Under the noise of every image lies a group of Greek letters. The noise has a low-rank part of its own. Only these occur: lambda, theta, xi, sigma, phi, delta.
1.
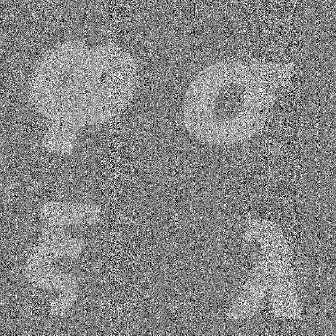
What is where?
top left: phi; top right: sigma; bottom left: xi; bottom right: lambda
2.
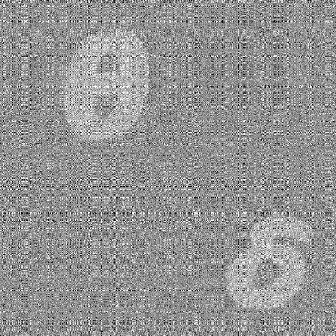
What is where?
top left: theta; bottom right: delta
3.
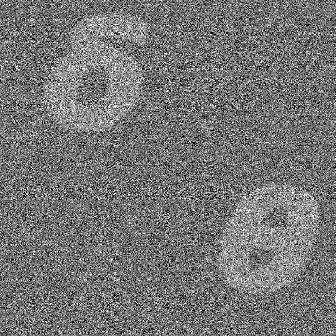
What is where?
top left: delta; bottom right: theta
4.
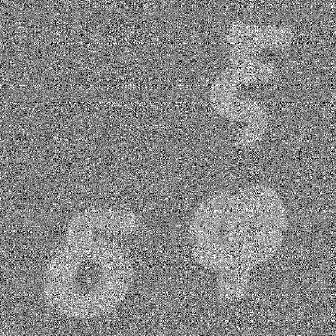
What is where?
top right: xi; bottom left: delta; bottom right: phi
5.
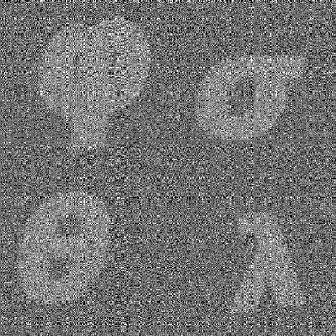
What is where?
top left: phi; top right: sigma; bottom left: theta; bottom right: lambda
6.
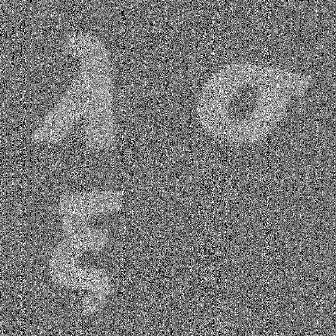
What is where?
top left: lambda; top right: sigma; bottom left: xi
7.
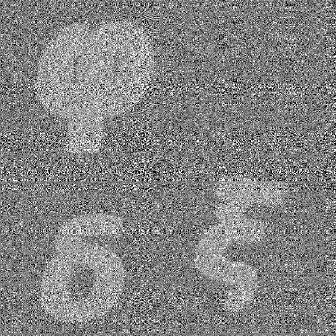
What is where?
top left: phi; bottom left: delta; bottom right: xi
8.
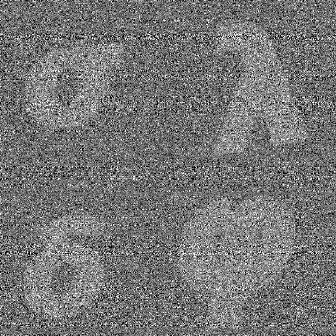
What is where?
top left: sigma; top right: lambda; bottom left: delta; bottom right: phi
